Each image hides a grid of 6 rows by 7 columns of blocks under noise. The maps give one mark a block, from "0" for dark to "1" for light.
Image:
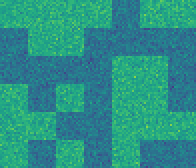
1 1 1 1 0 1 1
0 1 1 0 0 0 0
0 0 0 0 1 1 0
1 0 1 0 1 1 0
1 1 0 0 1 1 1
1 0 1 0 1 0 0
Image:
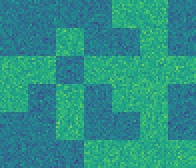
0 0 0 0 1 1 0
0 0 1 0 0 1 0
1 1 0 1 1 1 1
1 0 1 0 1 1 0
0 0 1 0 0 1 0
0 0 0 1 1 1 1
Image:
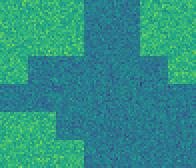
1 1 1 0 0 1 1
1 1 1 0 0 1 1
1 0 0 0 0 0 1
0 0 0 0 0 0 0
1 1 0 0 0 0 0
1 1 1 0 0 0 0
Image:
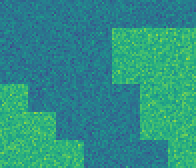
0 0 0 0 0 0 0
0 0 0 0 1 1 1
0 0 0 0 1 1 1
1 0 0 0 0 1 1
1 1 0 0 0 1 1
1 1 1 0 0 0 1
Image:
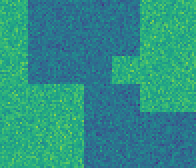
1 0 0 0 0 1 1
1 0 0 0 0 1 1
1 0 0 0 1 1 1
1 1 1 0 0 1 1
1 1 1 0 0 0 0
1 1 1 0 0 0 0
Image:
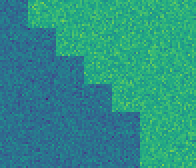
0 1 1 1 1 1 1
0 0 1 1 1 1 1
0 0 0 1 1 1 1
0 0 0 0 1 1 1
0 0 0 0 0 1 1
0 0 0 0 0 1 1
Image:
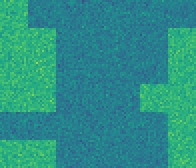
1 0 0 0 0 0 0
1 1 0 0 0 0 1
1 1 0 0 0 0 1
1 1 0 0 0 1 1
0 0 0 0 0 0 1
1 1 0 0 0 0 1
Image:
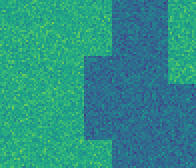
1 1 1 1 0 0 1
1 1 1 1 0 0 1
1 1 1 0 0 0 1
1 1 1 0 0 0 0
1 1 1 0 0 0 0
1 1 1 1 0 0 0
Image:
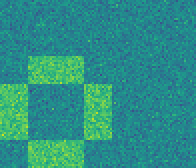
0 0 0 0 0 0 0
0 0 0 0 0 0 0
0 1 1 0 0 0 0
1 0 0 1 0 0 0
1 0 0 1 0 0 0
0 1 1 0 0 0 0
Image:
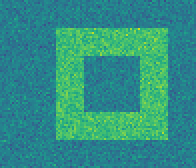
0 0 0 0 0 0 0
0 0 1 1 1 1 0
0 0 1 0 0 1 0
0 0 1 0 0 1 0
0 0 1 1 1 1 0
0 0 0 0 0 0 0
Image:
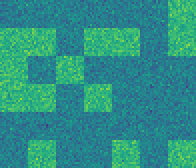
0 0 0 0 0 0 1
1 1 0 1 1 0 1
1 0 1 0 0 0 0
1 1 0 1 0 0 0
0 0 0 0 0 0 0
0 1 0 0 1 0 1
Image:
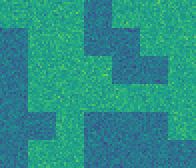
1 1 1 0 1 1 1
0 1 1 0 0 1 1
0 1 1 1 0 0 1
0 1 1 1 1 1 1
0 0 1 0 0 0 1
0 1 1 0 0 0 0
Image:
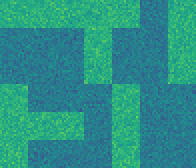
1 1 1 1 1 0 1
0 0 0 1 0 0 1
0 0 0 1 0 0 1
1 0 0 0 1 0 0
1 1 1 0 1 0 0
1 0 0 0 1 0 0
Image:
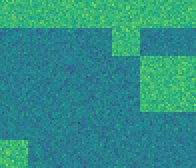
1 1 1 1 1 1 1
0 0 0 0 1 0 0
0 0 0 0 0 1 1
0 0 0 0 0 1 1
0 0 0 0 0 0 0
1 0 0 0 0 0 0
